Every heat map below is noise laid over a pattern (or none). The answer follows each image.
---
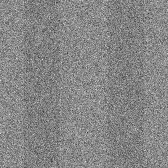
vertical stripes
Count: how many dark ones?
2
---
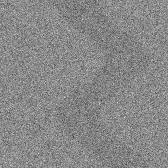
a wavy band
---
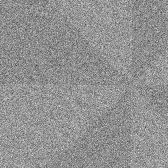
spokes from one point
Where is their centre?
middle right
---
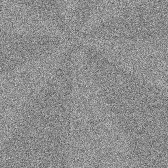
spokes from one point
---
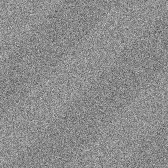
diagonal stripes
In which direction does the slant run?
bottom left to top right
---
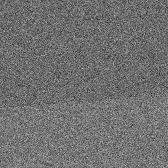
a sharp edge
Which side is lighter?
bottom
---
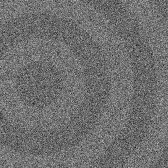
rings round one point
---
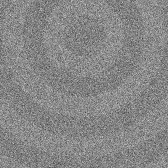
rings round one point
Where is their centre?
top middle
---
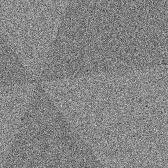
spokes from one point
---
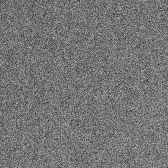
a smooth slope
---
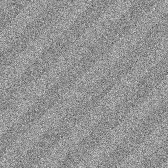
diagonal stripes
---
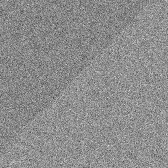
a sharp edge
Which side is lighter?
bottom right
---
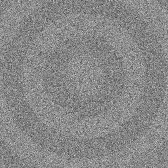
rings round one point
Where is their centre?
centre
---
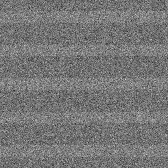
horizontal stripes
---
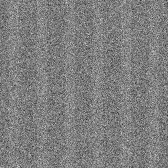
vertical stripes
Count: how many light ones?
6
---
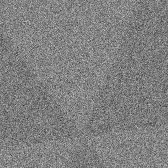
spokes from one point
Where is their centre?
bottom middle
